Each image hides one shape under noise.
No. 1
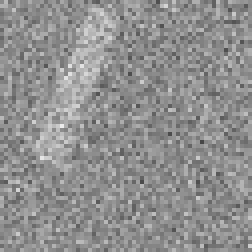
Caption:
light bar
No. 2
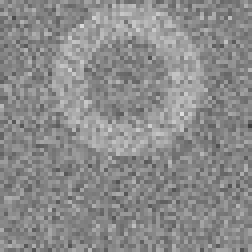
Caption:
light ring
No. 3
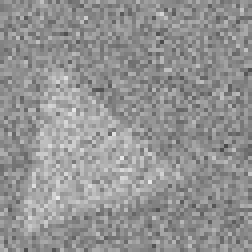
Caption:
light triangle
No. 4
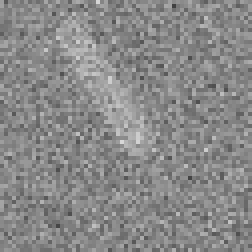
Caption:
light bar
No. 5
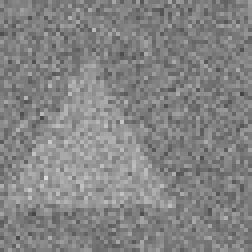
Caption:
light triangle
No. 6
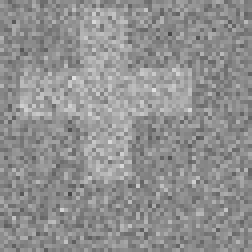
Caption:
light cross
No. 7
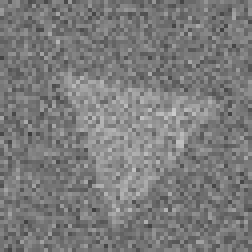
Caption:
light triangle
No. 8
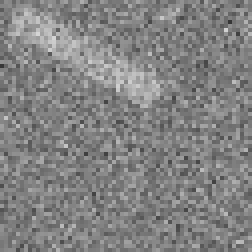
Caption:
light bar
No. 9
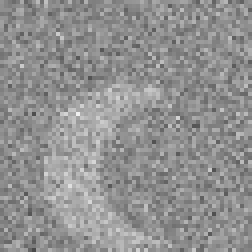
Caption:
light crescent
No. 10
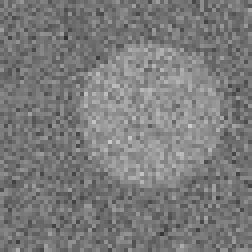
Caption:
light disc
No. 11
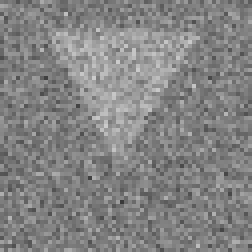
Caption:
light triangle
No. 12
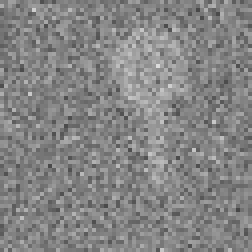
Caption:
light lollipop
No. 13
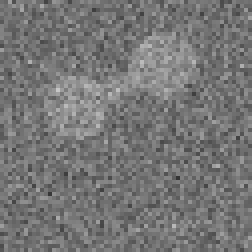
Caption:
light dumbbell
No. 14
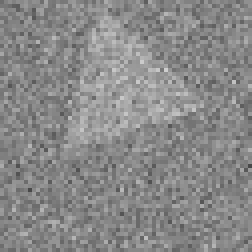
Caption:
light triangle
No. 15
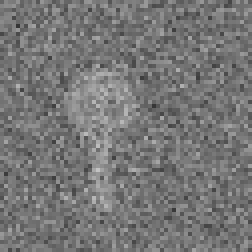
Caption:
light lollipop
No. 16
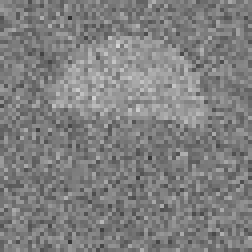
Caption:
light half disc
